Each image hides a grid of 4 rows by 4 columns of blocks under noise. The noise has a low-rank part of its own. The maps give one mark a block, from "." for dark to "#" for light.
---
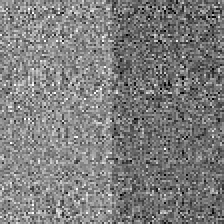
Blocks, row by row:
##..
##..
##..
##..
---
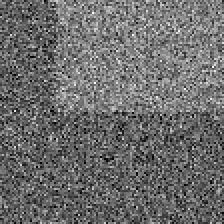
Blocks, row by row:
.###
.###
....
....
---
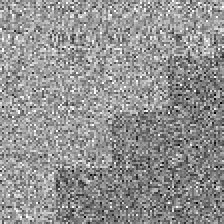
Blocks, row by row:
####
###.
##..
#...
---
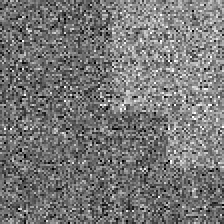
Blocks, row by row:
..##
..##
...#
....
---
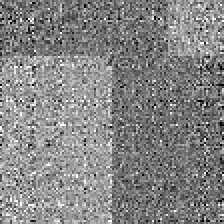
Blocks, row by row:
...#
##..
##..
##..
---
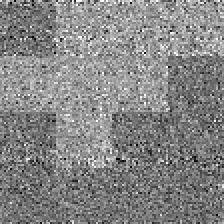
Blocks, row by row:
.###
###.
.#..
....
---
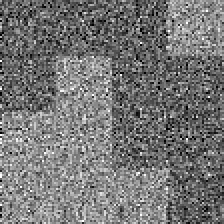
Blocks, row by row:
...#
.#..
##..
###.
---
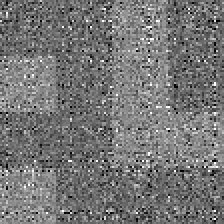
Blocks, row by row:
..#.
#.#.
..##
#...
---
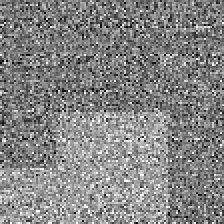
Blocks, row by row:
....
....
.##.
###.
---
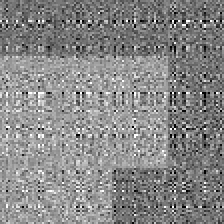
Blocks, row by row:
....
###.
###.
##..
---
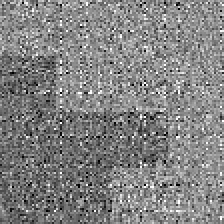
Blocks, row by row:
####
.###
...#
..##
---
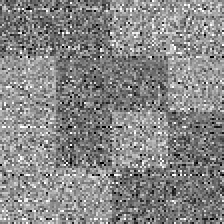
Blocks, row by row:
..##
#..#
#.#.
##..
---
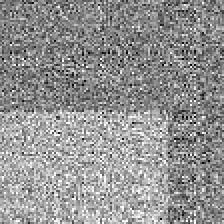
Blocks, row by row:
....
....
###.
###.
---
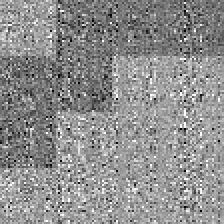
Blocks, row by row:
#...
..##
.###
####
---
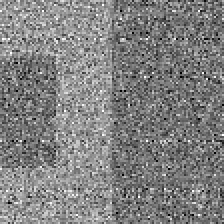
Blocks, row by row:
##..
.#..
.#..
##..
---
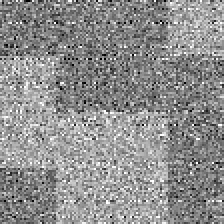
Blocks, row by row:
...#
#...
###.
.##.
